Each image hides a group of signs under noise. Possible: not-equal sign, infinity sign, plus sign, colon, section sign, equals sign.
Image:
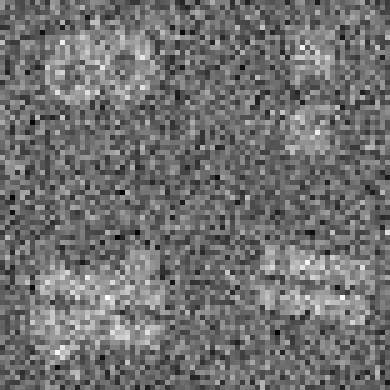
top left: infinity sign; top right: colon; bottom left: not-equal sign; bottom right: equals sign
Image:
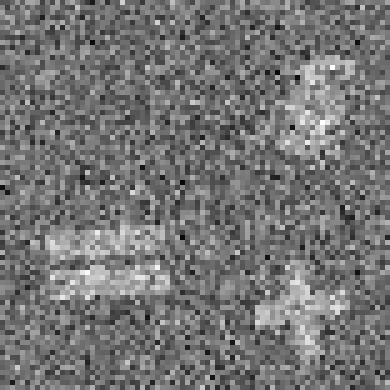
top right: section sign; bottom left: equals sign; bottom right: plus sign
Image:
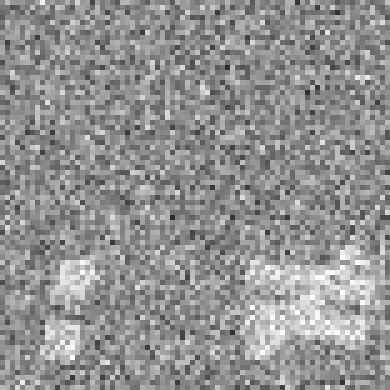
bottom left: colon; bottom right: not-equal sign
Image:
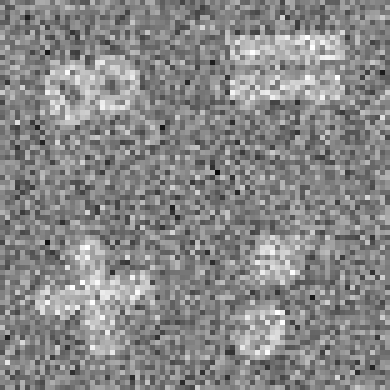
top left: infinity sign; top right: equals sign; bottom left: plus sign; bottom right: colon
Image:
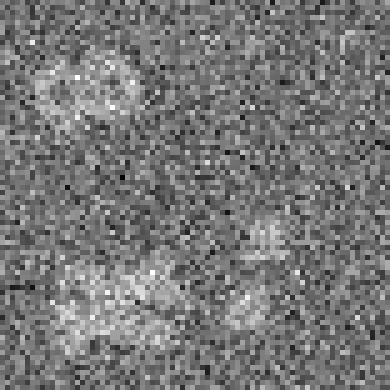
top left: infinity sign; bottom left: not-equal sign; bottom right: colon
